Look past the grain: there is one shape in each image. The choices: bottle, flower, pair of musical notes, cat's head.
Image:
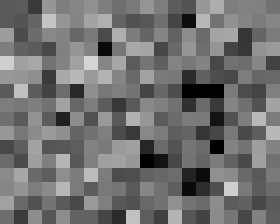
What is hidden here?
dark pair of musical notes
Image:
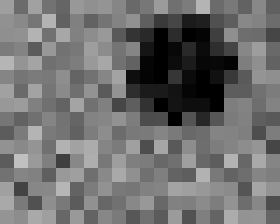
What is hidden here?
dark flower
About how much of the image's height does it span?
half
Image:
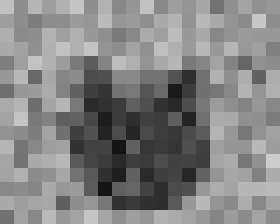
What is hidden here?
dark cat's head
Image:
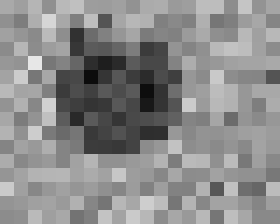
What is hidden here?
dark cat's head
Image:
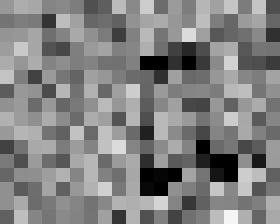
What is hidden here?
dark pair of musical notes
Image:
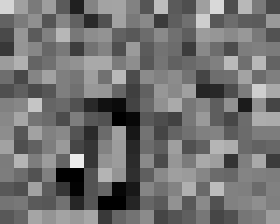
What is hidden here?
dark pair of musical notes
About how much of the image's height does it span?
half
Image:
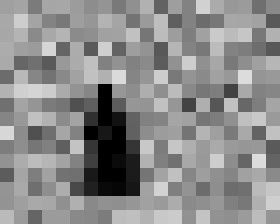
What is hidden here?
dark bottle
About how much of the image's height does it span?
half
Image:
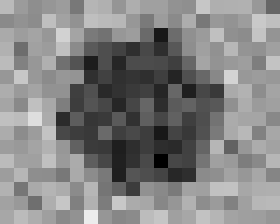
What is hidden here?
dark flower
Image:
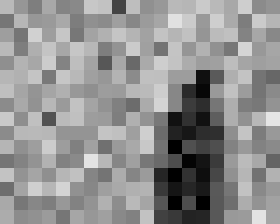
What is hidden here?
dark bottle
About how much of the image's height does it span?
two thirds
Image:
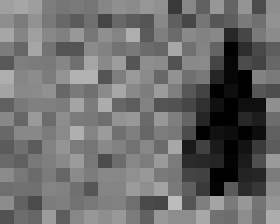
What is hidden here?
dark bottle
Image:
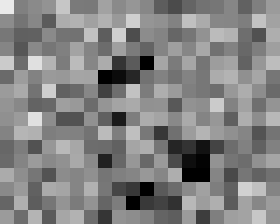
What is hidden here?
dark pair of musical notes
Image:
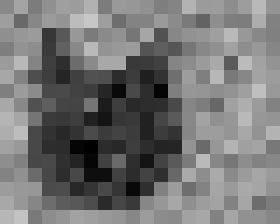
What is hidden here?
dark cat's head
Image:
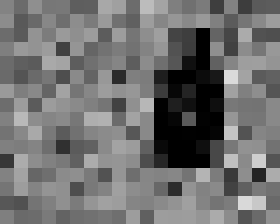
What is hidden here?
dark bottle
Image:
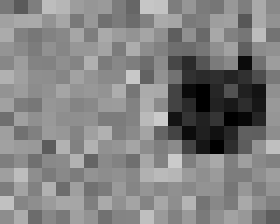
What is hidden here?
dark cat's head
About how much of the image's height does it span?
half
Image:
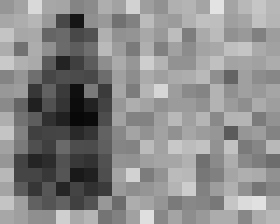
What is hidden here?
dark bottle
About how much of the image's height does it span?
nearly all
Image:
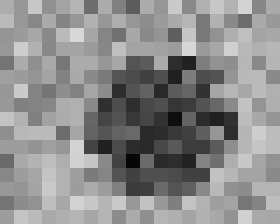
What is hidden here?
dark flower
